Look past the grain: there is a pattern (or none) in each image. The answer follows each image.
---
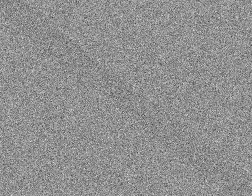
a diagonal band
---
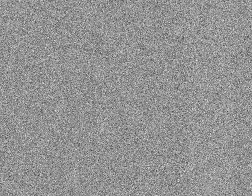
one band of columns
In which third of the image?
right
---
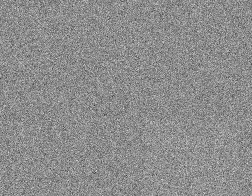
one block
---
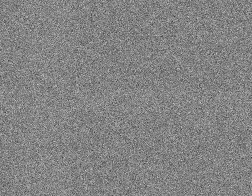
bands of rows crossing bands of columns
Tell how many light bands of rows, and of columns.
1 and 1
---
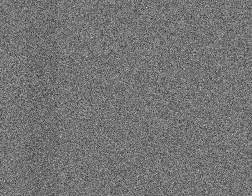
one band of columns
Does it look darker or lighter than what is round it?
darker
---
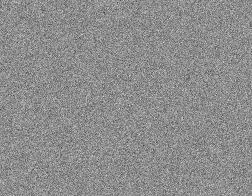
only noise
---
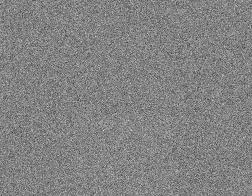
one block
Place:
bottom middle
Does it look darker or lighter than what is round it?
lighter
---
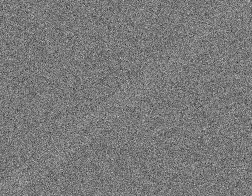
a diagonal band
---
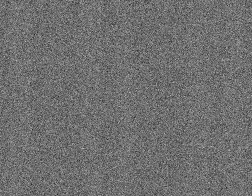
bands of columns
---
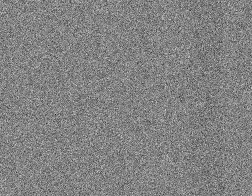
one band of columns
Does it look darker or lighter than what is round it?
darker
